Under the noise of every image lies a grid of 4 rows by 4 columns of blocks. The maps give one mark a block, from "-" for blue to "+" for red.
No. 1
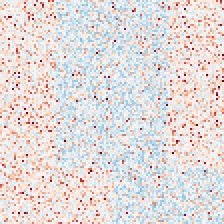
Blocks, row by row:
+ - - +
+ - - +
+ - - +
+ + - -
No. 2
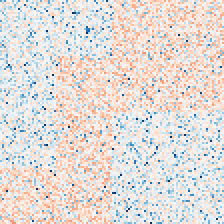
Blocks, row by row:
- - + +
- + + +
- + - -
+ + - -
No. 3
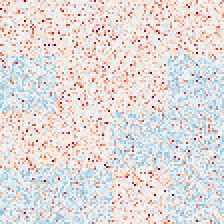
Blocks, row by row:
+ + + +
- + + -
+ + - -
- - + -
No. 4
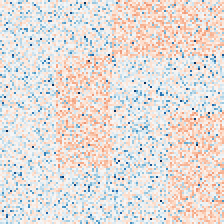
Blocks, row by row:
- - + +
- + - -
- + - +
- - - +
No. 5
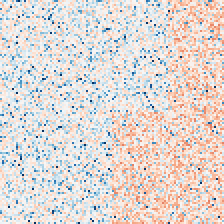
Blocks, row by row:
- - - +
- - - +
- - + +
- - + +
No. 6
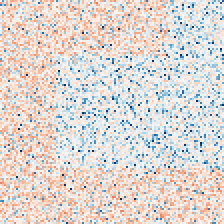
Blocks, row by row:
+ + + -
+ - - -
+ - - -
+ + + +
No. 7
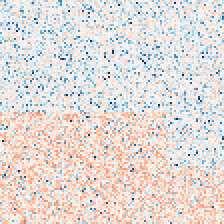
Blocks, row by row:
- - - -
- - - -
+ + + -
+ + + +
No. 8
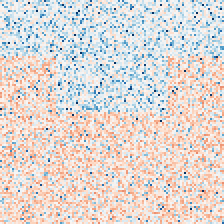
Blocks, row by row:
- - - -
+ - - +
+ + + +
+ + + +
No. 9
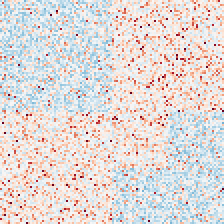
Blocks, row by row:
- - + +
- - + +
+ + + -
+ + - -
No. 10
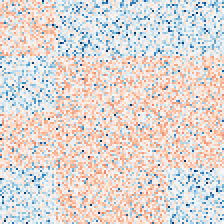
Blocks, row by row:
+ - - -
- + + +
+ + + +
- + + -
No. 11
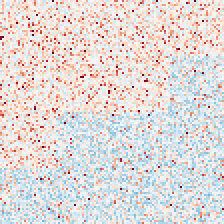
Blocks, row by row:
+ + + +
+ + + -
+ - - -
- - - -
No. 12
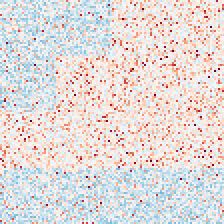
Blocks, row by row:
- - + +
- + + +
+ + + +
- - - -
